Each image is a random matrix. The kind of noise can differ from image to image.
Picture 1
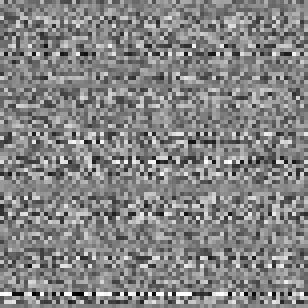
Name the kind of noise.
rows of uneven size
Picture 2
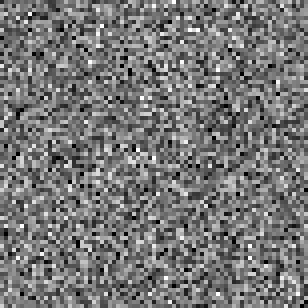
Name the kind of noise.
independent entries
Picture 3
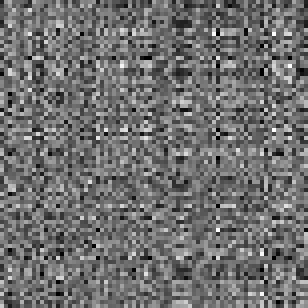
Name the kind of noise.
low rank plus noise
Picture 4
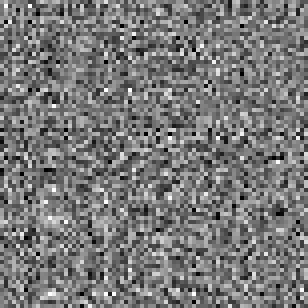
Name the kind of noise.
low rank plus noise
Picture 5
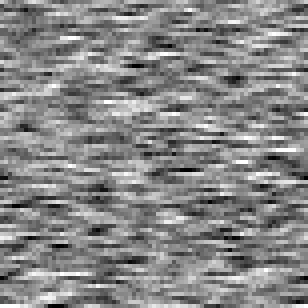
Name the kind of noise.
streaked along the rows
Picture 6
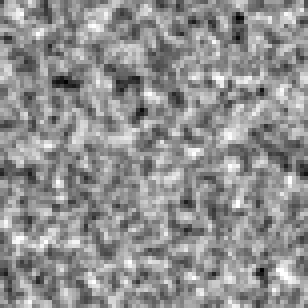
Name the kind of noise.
blotchy
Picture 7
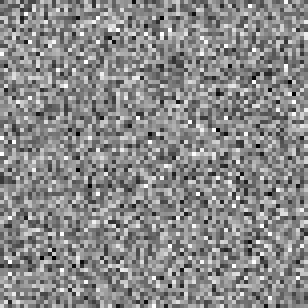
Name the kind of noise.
independent entries
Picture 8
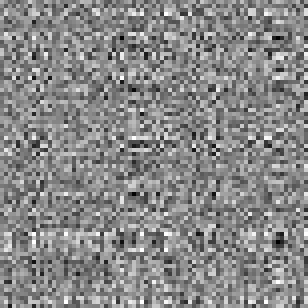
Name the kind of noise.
low rank plus noise
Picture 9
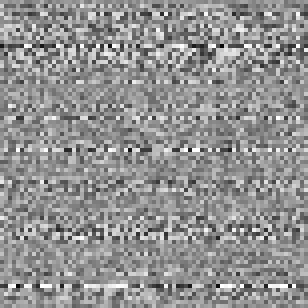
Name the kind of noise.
rows of uneven size
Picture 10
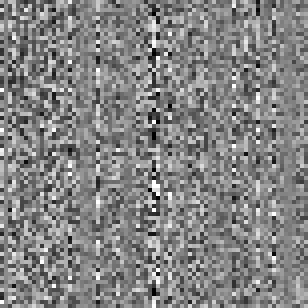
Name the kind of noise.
columns of uneven size
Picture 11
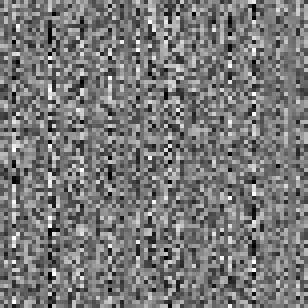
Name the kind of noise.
columns of uneven size
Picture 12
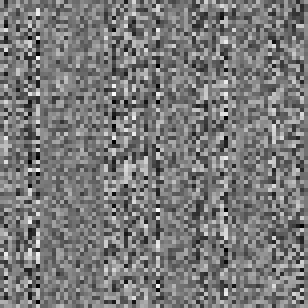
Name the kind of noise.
columns of uneven size
